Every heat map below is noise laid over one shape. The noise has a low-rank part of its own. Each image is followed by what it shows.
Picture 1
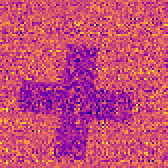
cross
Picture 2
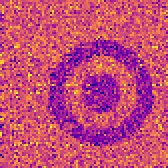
bullseye
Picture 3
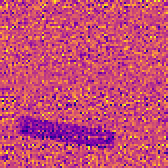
bar
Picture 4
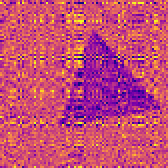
triangle
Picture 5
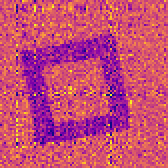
square frame
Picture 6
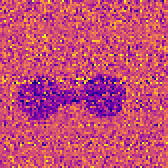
dumbbell
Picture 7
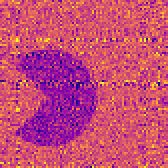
disc with a wedge cut out
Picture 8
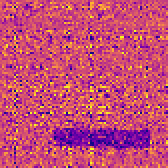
bar
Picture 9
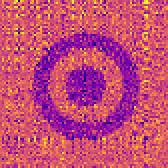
bullseye
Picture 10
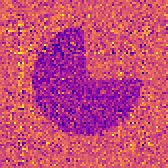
disc with a wedge cut out
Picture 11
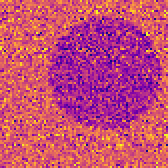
disc
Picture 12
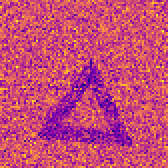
triangle frame
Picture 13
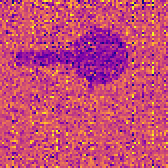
lollipop
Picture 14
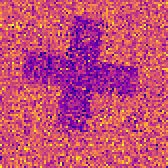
cross
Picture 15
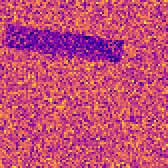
bar
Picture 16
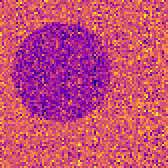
disc
